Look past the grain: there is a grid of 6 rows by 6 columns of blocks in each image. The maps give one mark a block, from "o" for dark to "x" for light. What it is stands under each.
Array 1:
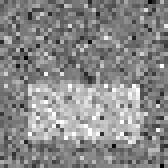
oooooo
oooooo
oooooo
oxxxxo
oxxxxo
oooooo
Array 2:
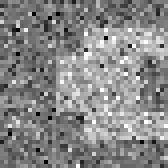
oooooo
oooxxx
ooxxxo
ooxxxo
oooxxx
oooooo
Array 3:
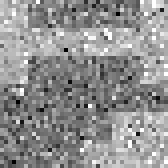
xoooox
xxxxxx
xoooox
oooooo
ooooxx
oooxxx
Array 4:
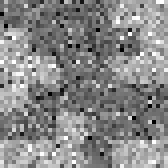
ooooxx
xoooox
xxooxx
xooooo
ooxooo
xxxoxx
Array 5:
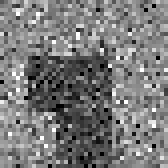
xxxxxx
xxxxxx
xoooxx
xoooxx
xxooxx
xxooxx
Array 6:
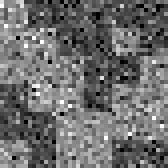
xooooo
xxooxo
xxxoox
oxxoxx
ooxxxx
xoxxoo
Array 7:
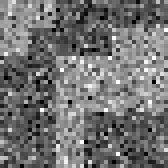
xxoooo
xoooxx
ooxxxx
ooxxxx
ooxooo
ooxooo
